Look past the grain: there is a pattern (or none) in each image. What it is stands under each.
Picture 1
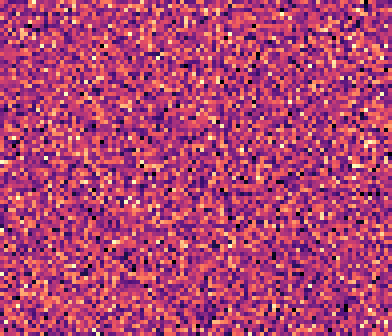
only noise
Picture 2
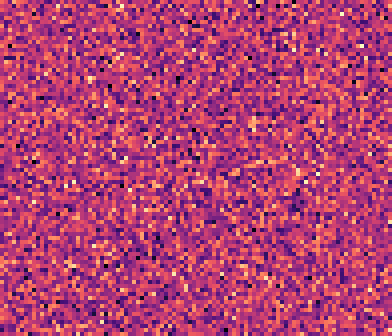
only noise
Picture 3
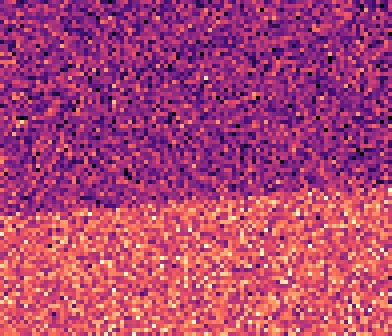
a sharp edge
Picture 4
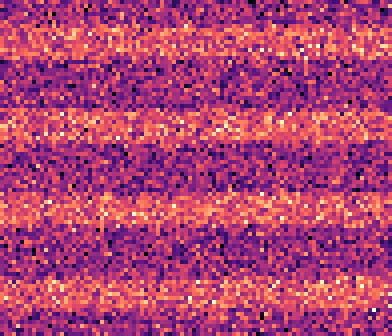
horizontal stripes
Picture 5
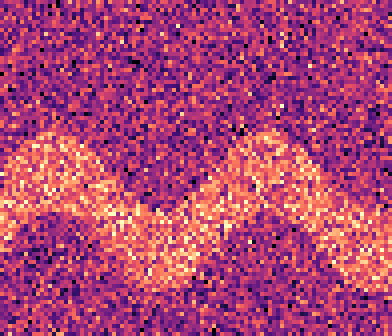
a wavy band
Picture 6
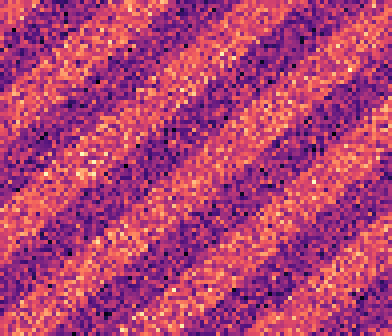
diagonal stripes
